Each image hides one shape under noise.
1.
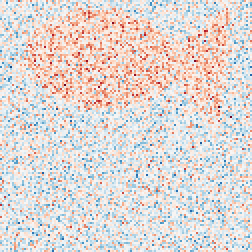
fish
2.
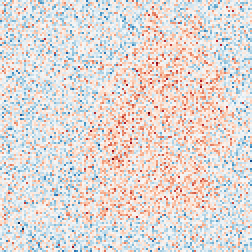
chess knight
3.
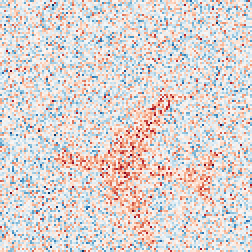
airplane
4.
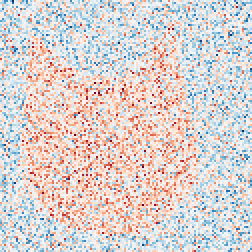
cat's head
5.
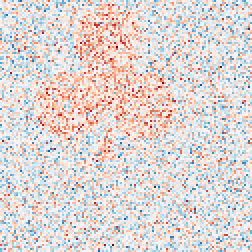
club
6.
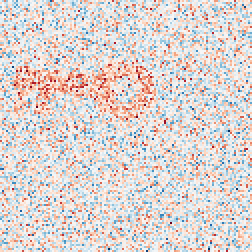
key
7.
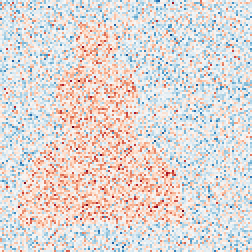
chess pawn
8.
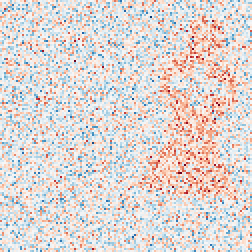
chess bishop
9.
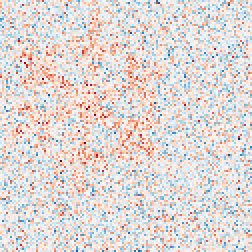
snowflake
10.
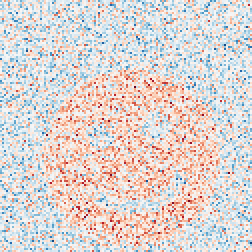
smiling face
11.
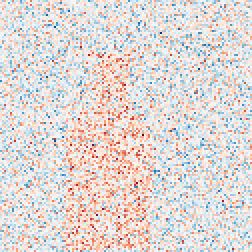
bottle
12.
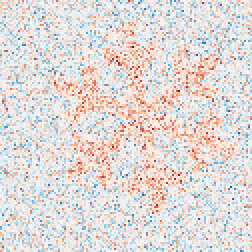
snowflake
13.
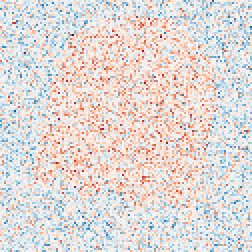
ghost
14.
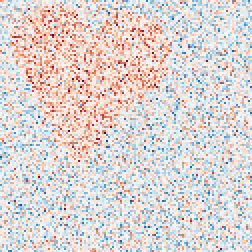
heart
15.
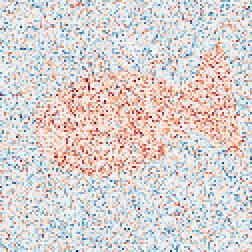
fish
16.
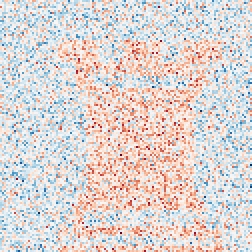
chess rook
